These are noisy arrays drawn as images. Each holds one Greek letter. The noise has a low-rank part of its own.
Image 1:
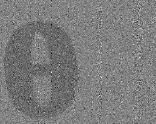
theta
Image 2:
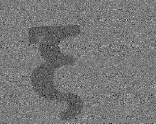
xi
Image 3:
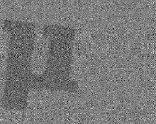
mu
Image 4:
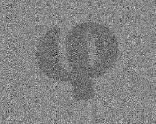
phi
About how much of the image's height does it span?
two thirds
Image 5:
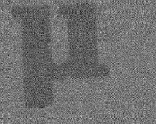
mu
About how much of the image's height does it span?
nearly all
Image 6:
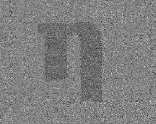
eta
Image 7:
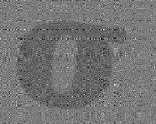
sigma
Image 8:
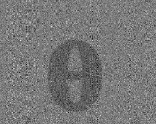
theta
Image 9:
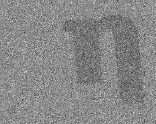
eta
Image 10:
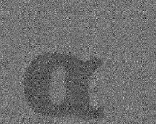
alpha
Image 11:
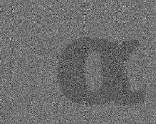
alpha
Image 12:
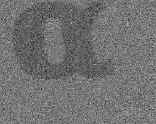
alpha
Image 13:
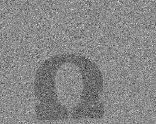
omega
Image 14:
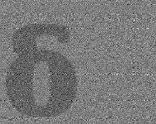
delta
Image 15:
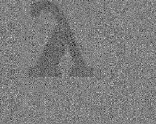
lambda
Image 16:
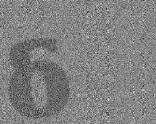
delta
